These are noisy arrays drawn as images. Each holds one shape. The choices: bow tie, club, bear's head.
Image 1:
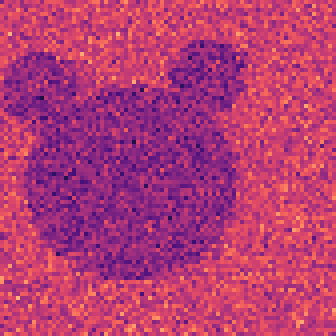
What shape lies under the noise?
bear's head
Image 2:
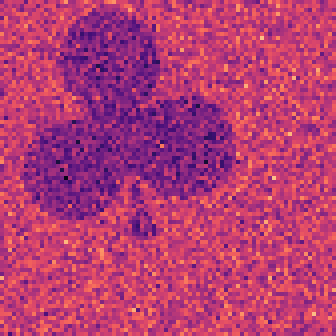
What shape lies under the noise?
club
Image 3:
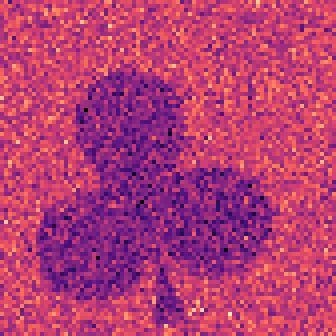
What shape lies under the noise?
club
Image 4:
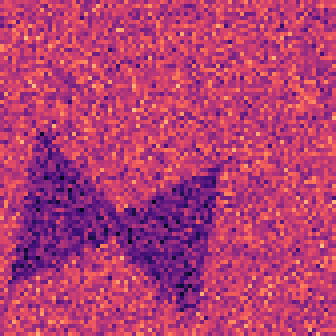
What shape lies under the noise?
bow tie
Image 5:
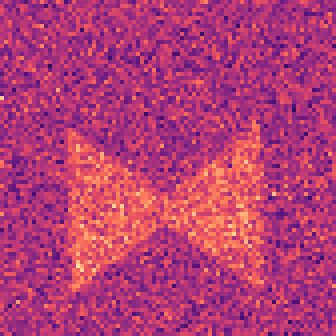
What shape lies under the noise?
bow tie
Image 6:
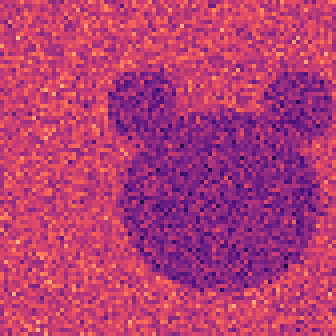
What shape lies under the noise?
bear's head
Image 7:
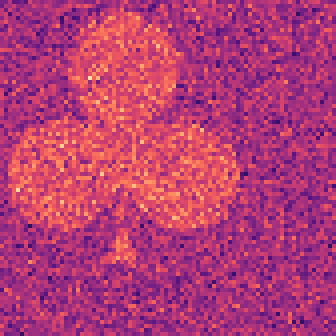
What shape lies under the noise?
club
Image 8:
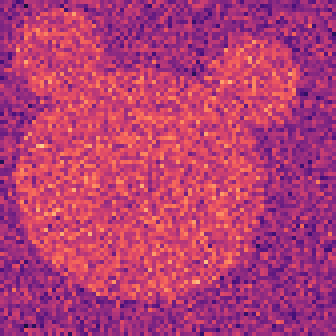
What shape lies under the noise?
bear's head
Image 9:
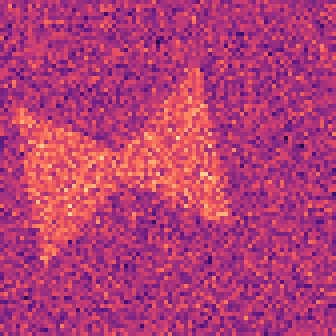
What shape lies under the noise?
bow tie
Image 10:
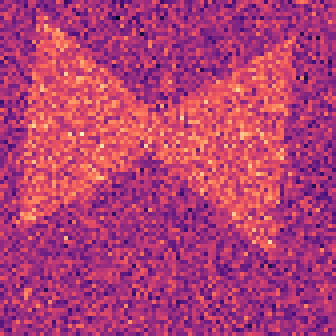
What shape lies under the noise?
bow tie
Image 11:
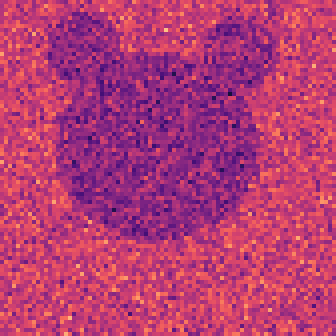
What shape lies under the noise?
bear's head
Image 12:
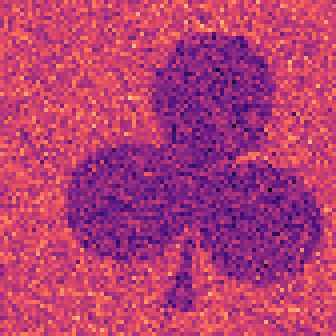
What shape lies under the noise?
club
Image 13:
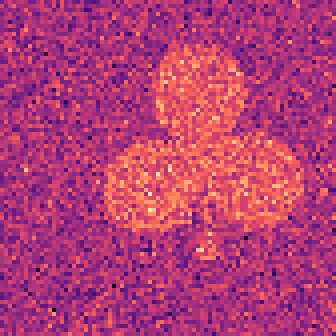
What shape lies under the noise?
club
